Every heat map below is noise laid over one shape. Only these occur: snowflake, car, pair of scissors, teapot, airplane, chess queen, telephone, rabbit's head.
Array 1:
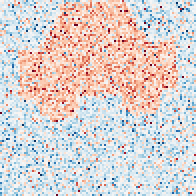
red car
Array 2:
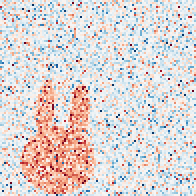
red rabbit's head
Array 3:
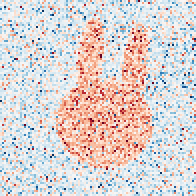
red rabbit's head
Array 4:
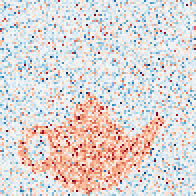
red teapot
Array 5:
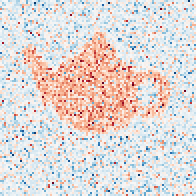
red teapot
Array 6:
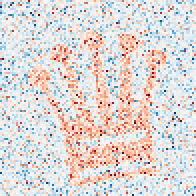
red chess queen
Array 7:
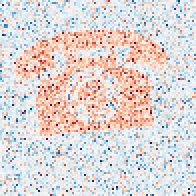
red telephone
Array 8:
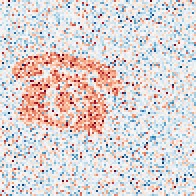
red telephone
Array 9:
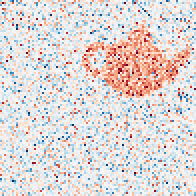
red teapot
